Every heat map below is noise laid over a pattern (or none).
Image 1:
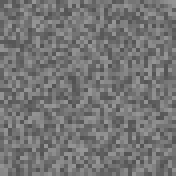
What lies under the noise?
only noise
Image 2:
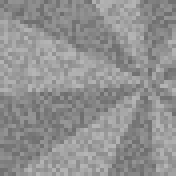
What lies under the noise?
spokes from one point
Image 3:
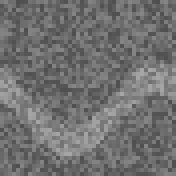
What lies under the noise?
a wavy band
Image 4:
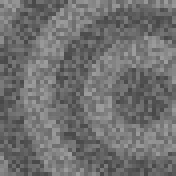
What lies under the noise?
rings round one point
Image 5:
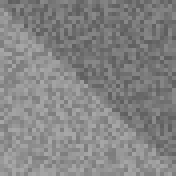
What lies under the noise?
a sharp edge
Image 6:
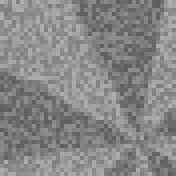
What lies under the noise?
spokes from one point
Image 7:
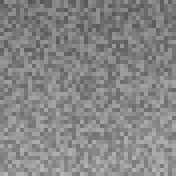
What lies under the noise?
a smooth slope
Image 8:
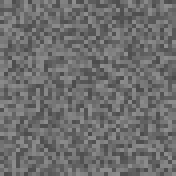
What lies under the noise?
only noise
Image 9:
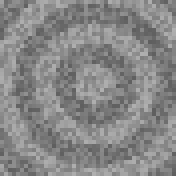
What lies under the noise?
rings round one point
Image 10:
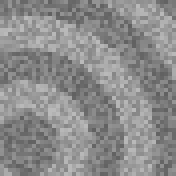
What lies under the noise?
rings round one point
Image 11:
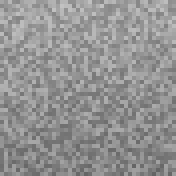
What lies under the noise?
a smooth slope
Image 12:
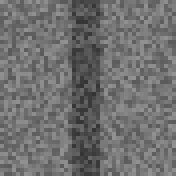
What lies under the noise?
one vertical stripe
